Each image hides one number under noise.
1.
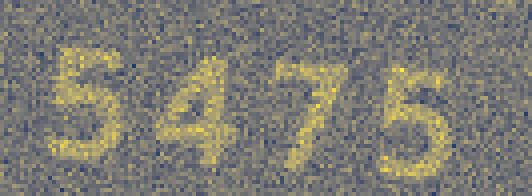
5475
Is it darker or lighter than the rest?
lighter
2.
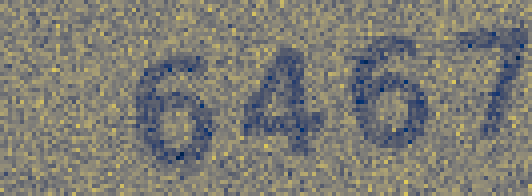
6467
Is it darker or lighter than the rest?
darker
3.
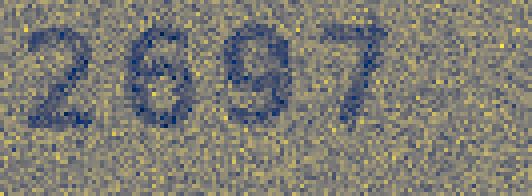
2697
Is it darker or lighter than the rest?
darker
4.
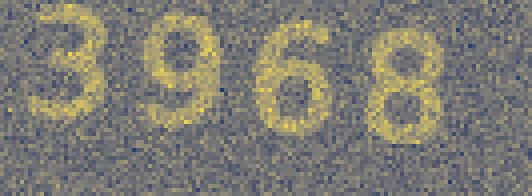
3968
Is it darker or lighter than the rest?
lighter
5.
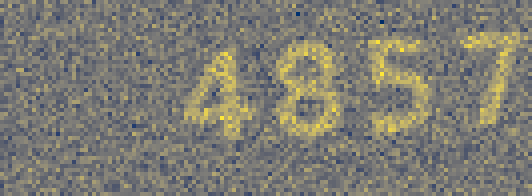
4857
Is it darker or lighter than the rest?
lighter
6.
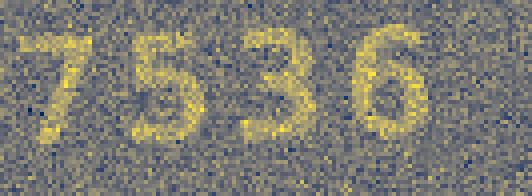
7536
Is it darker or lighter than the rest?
lighter
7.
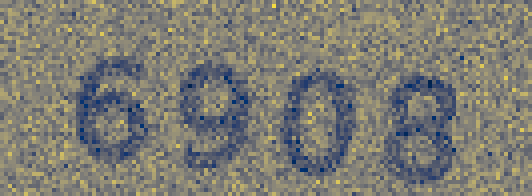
6908
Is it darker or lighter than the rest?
darker
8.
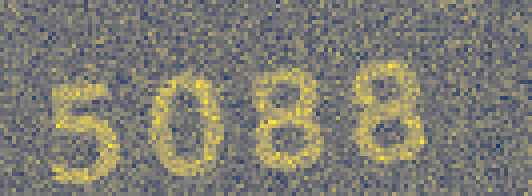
5088
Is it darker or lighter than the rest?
lighter
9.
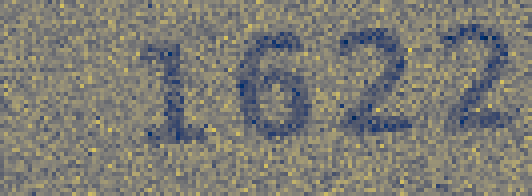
1622
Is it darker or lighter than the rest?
darker
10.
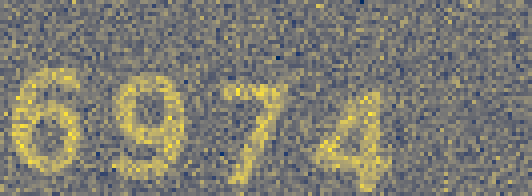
6974
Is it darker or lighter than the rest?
lighter
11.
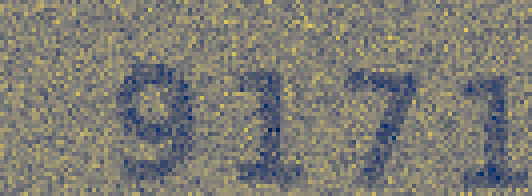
9171
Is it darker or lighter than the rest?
darker
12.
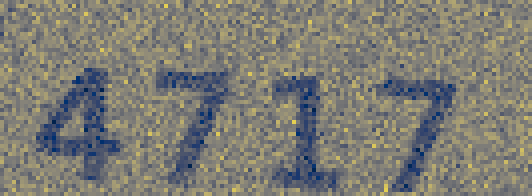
4717
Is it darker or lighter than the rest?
darker
